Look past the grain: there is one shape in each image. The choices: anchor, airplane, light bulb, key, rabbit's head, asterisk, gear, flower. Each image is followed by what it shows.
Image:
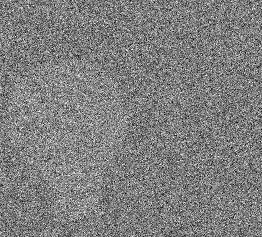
light bulb
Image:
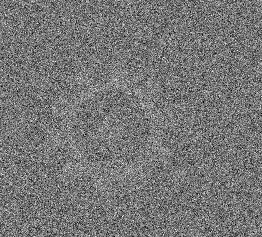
gear
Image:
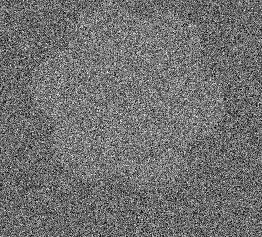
flower
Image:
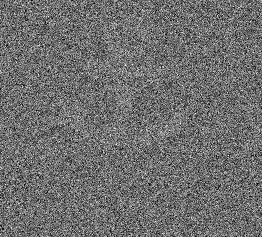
anchor
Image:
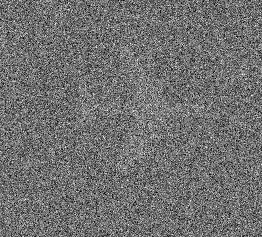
airplane
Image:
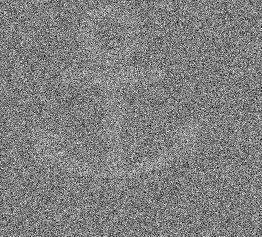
anchor
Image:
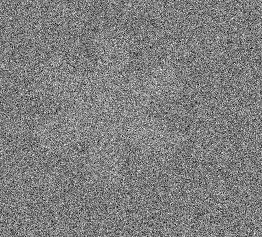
asterisk
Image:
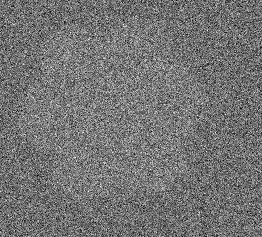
flower
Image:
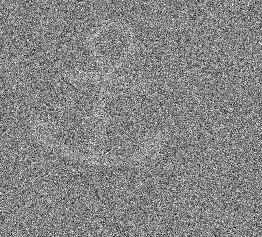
anchor
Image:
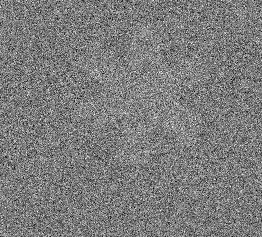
asterisk
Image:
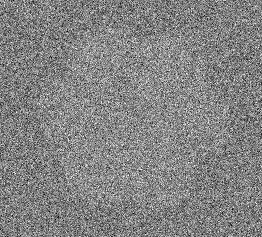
flower
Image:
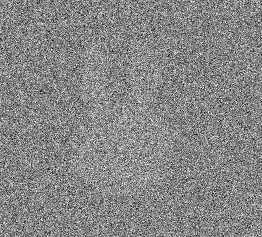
rabbit's head
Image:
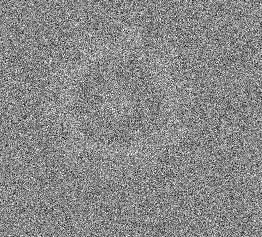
gear
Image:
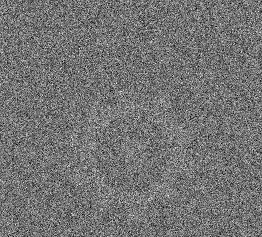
gear
